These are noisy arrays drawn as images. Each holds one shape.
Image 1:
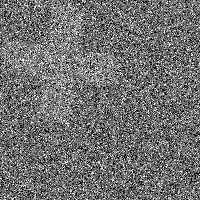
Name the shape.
cross
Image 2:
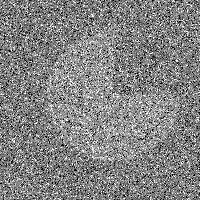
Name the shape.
disc with a wedge cut out
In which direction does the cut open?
up and right
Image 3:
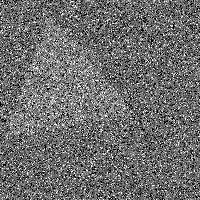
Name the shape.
triangle
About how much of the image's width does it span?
two thirds
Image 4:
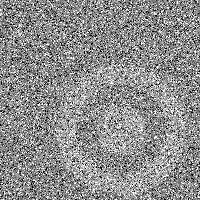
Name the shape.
bullseye
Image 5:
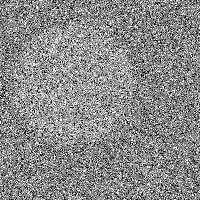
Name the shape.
disc
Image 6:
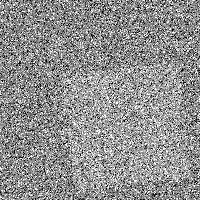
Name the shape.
square
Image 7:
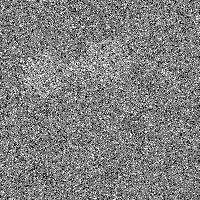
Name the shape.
dumbbell
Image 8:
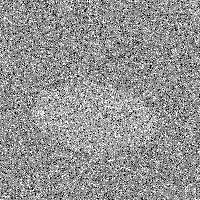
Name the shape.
ellipse
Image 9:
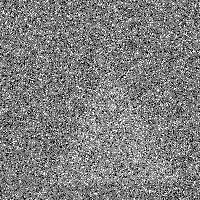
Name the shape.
triangle
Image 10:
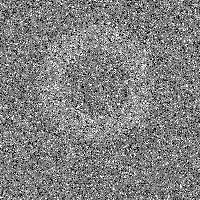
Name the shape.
ring
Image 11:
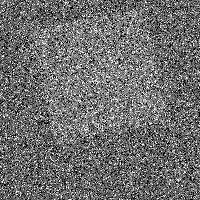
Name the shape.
square
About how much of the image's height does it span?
two thirds
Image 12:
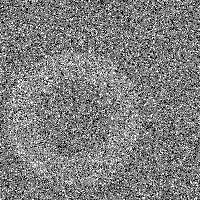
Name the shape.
ring
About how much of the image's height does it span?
two thirds
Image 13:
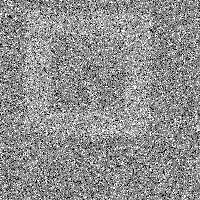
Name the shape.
square frame
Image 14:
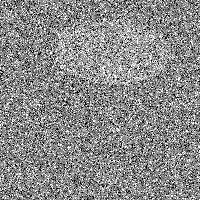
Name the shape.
ellipse
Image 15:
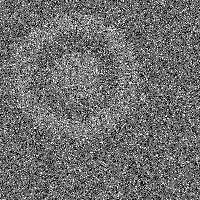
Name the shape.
bullseye
